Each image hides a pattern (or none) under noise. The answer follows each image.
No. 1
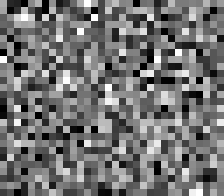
only noise
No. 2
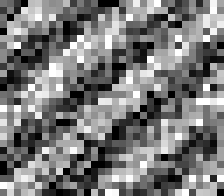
diagonal stripes
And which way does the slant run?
bottom left to top right
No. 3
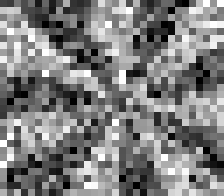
spokes from one point
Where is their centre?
centre
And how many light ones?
7
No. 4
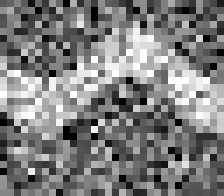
a wavy band
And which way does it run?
left to right
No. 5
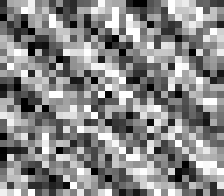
diagonal stripes
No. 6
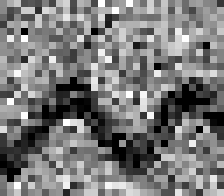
a wavy band
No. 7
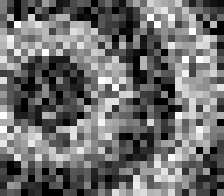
rings round one point
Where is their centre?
middle left
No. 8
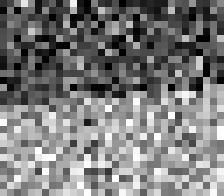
a sharp edge
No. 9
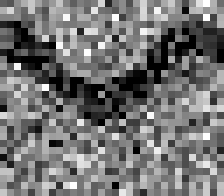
a wavy band
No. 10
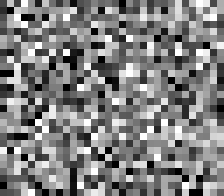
only noise
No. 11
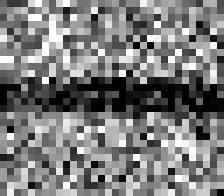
one horizontal stripe
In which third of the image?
middle
